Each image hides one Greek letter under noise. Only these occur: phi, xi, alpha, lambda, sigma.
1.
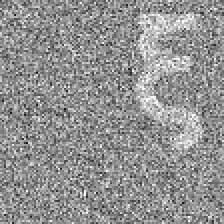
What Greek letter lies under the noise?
xi
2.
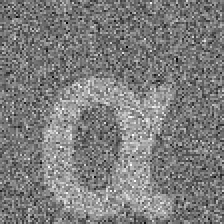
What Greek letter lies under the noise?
alpha
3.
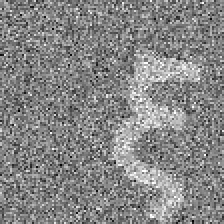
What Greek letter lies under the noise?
xi
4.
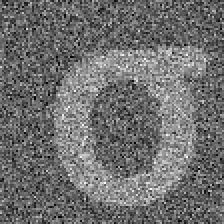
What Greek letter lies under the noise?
sigma
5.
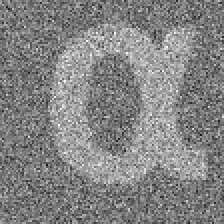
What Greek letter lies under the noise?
alpha
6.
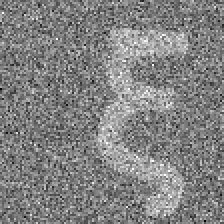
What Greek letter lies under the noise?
xi
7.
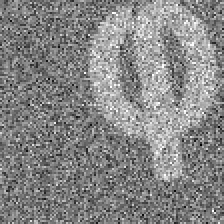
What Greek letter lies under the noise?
phi
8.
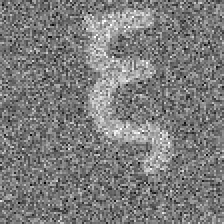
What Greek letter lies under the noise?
xi
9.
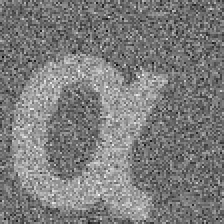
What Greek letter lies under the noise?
alpha
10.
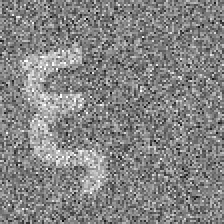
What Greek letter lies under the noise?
xi
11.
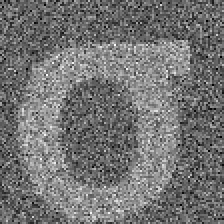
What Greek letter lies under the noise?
sigma
